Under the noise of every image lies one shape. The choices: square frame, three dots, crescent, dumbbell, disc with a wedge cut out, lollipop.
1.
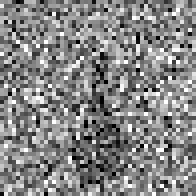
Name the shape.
lollipop
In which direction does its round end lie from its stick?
down
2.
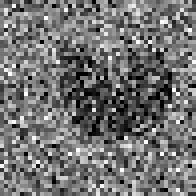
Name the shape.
disc with a wedge cut out
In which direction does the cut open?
up
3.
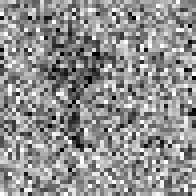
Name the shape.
lollipop
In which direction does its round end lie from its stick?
up
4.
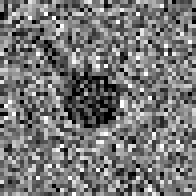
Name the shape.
lollipop
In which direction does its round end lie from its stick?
down and right
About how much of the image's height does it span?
half
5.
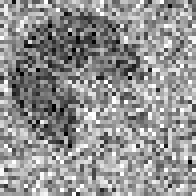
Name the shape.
disc with a wedge cut out
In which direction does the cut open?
down and right
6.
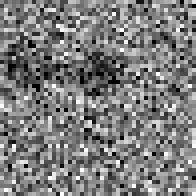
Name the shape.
dumbbell
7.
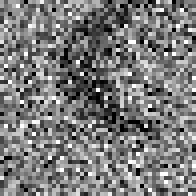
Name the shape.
crescent
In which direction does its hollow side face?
right
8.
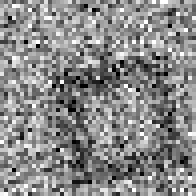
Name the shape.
square frame
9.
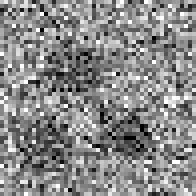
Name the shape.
three dots
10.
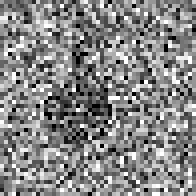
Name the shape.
lollipop
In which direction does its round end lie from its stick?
down
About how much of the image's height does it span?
two thirds
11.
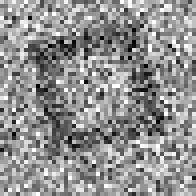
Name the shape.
square frame
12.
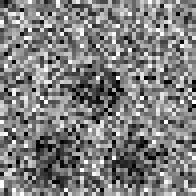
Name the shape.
three dots
